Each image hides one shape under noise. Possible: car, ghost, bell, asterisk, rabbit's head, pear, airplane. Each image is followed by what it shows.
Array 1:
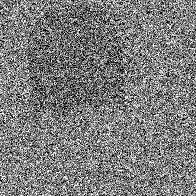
dark ghost
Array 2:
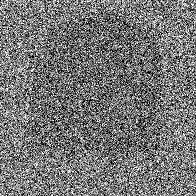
dark ghost
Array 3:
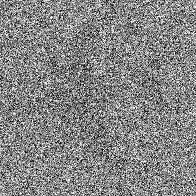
dark airplane
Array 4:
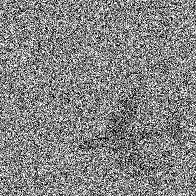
dark airplane
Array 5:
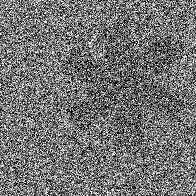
dark asterisk
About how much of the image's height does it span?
two thirds
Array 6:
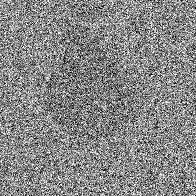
dark pear
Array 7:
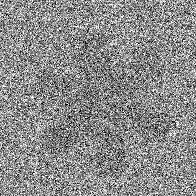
dark asterisk
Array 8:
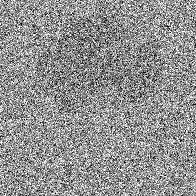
dark car
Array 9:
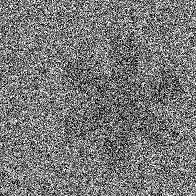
dark asterisk
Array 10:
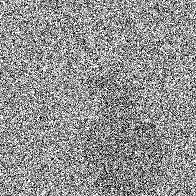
dark pear
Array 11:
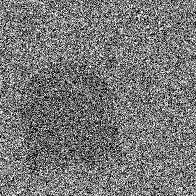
dark ghost
